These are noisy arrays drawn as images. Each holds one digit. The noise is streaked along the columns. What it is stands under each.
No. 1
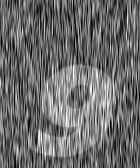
9
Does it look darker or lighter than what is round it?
lighter
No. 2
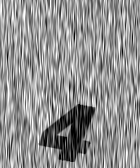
4
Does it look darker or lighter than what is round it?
darker
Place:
bottom middle
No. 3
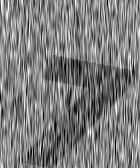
7
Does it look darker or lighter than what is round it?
darker
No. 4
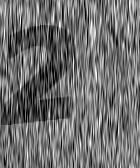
2
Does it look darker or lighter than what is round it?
darker
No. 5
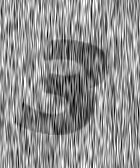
3
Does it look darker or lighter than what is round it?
darker
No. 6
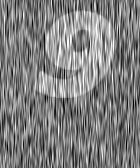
9
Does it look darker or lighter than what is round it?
lighter
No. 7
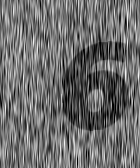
6
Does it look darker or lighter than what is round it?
darker
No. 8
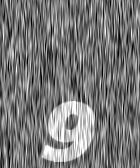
9
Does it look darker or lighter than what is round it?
lighter
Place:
bottom middle
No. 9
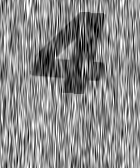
4
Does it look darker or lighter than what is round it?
darker
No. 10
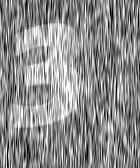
3
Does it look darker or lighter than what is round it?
lighter
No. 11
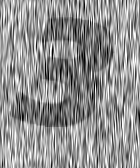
3
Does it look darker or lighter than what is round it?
darker
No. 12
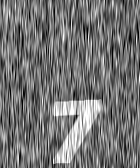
7
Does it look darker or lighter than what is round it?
lighter
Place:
bottom middle
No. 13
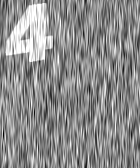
4
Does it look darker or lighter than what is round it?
lighter
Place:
top left
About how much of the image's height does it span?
a third
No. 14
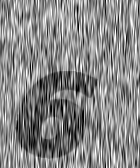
6
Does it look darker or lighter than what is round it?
darker
